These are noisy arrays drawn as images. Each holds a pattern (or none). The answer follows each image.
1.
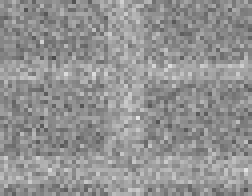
bands of rows crossing bands of columns
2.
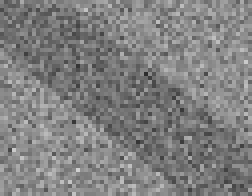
a diagonal band
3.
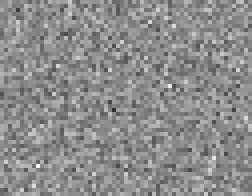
only noise
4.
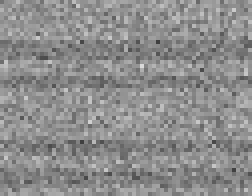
bands of rows
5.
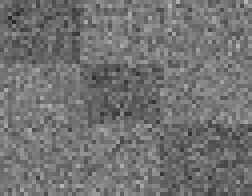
blocks along the diagonal
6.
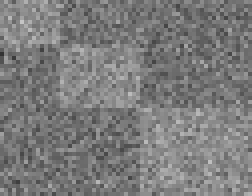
blocks along the diagonal
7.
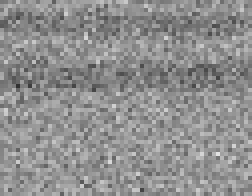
bands of rows
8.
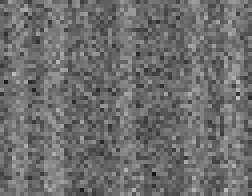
bands of columns
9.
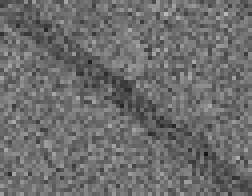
a diagonal band
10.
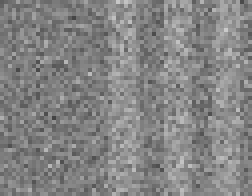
bands of columns
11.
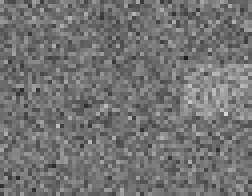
one block
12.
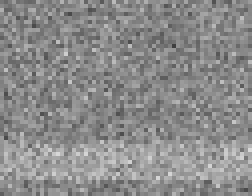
one band of rows
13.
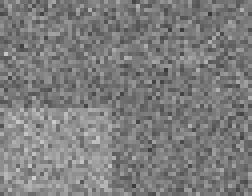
one block
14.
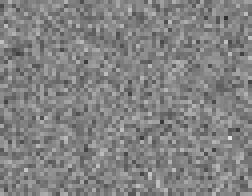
only noise
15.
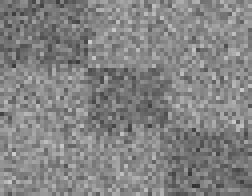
blocks along the diagonal
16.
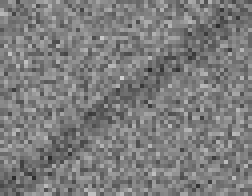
a diagonal band
